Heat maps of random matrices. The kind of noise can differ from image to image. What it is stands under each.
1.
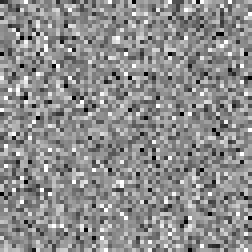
heavy tails
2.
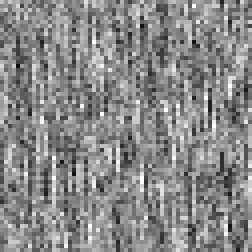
streaked along the columns
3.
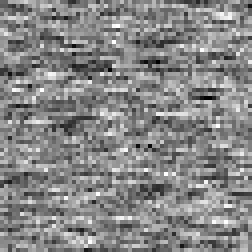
streaked along the rows
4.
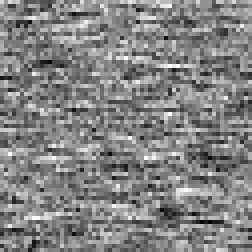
streaked along the rows
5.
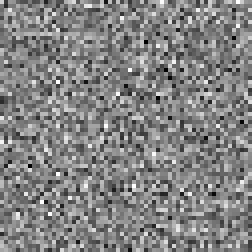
low rank plus noise
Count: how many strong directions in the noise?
one
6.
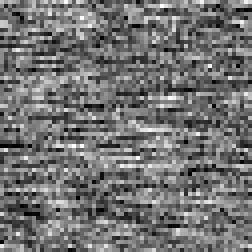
streaked along the rows
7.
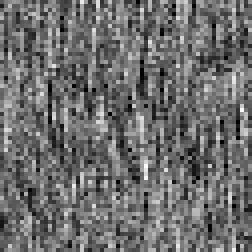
streaked along the columns
